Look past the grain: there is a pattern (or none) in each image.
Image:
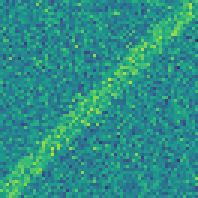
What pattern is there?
a diagonal band
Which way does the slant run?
bottom left to top right
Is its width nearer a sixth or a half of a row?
a sixth
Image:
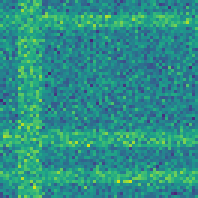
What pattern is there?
bands of rows crossing bands of columns
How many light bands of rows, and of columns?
3 and 1
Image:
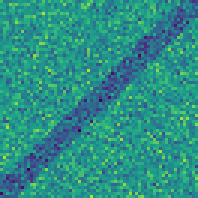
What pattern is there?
a diagonal band
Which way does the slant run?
bottom left to top right
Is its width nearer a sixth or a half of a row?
a sixth
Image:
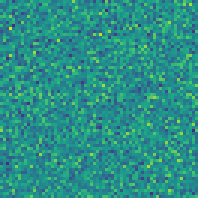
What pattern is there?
only noise
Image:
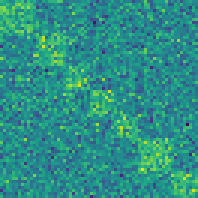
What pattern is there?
blocks along the diagonal
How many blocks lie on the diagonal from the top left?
7
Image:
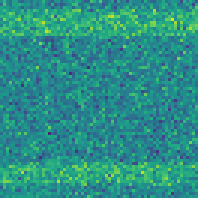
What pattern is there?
bands of rows
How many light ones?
2
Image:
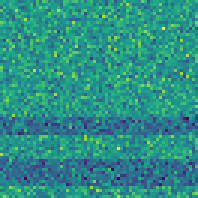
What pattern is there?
bands of rows
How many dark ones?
2
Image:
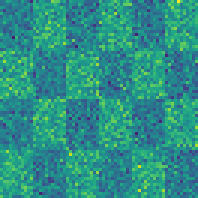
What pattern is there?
a checkerboard
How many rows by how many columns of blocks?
4 by 6
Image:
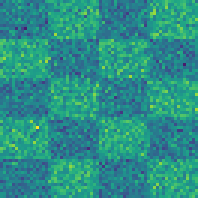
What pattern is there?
a checkerboard
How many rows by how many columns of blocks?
5 by 4
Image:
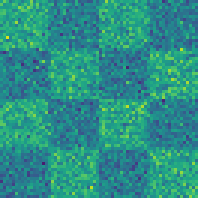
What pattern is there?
a checkerboard
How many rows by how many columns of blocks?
4 by 4
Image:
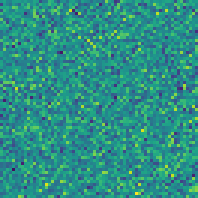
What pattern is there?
only noise
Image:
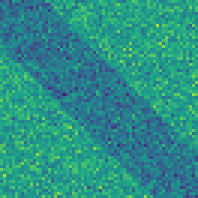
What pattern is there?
a diagonal band
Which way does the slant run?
top left to bottom right
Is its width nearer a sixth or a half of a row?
a half
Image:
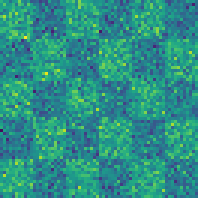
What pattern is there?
a checkerboard
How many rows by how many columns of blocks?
5 by 6
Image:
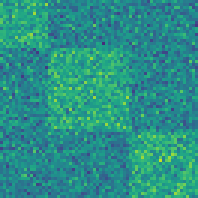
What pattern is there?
blocks along the diagonal
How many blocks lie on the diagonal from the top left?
3
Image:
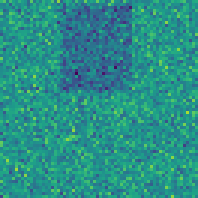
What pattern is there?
one block
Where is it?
top middle
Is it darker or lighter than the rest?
darker
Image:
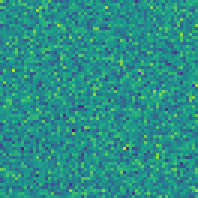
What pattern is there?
only noise
